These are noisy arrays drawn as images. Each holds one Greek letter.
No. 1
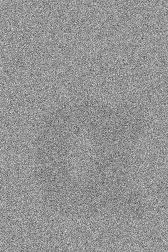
alpha
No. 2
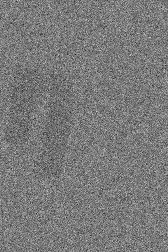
eta
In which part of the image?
middle left
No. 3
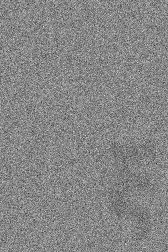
xi
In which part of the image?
bottom right
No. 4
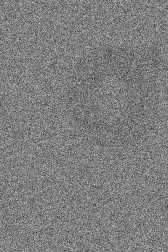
sigma
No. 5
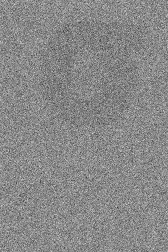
sigma
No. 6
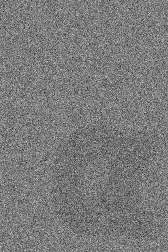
alpha
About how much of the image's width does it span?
two thirds
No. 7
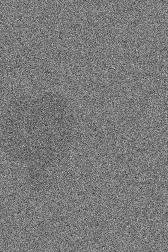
phi
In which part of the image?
middle left
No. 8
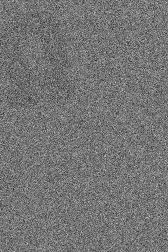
omega
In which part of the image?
top left
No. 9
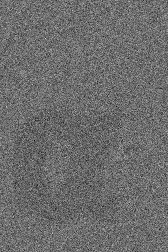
alpha
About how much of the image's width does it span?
two thirds
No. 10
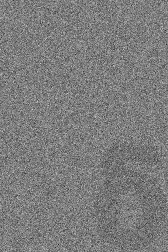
delta
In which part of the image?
bottom right
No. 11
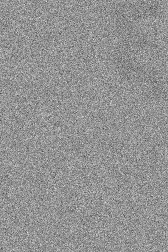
xi
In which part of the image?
top right
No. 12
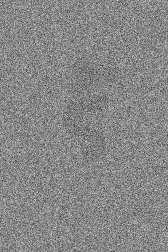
xi
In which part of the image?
centre
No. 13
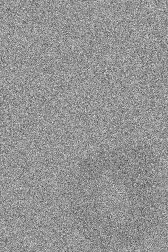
sigma
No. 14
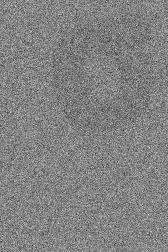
sigma
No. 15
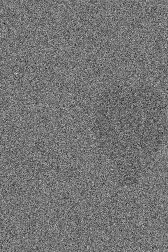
phi
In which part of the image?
middle right
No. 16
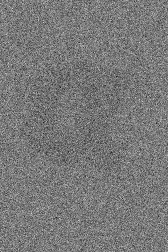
alpha
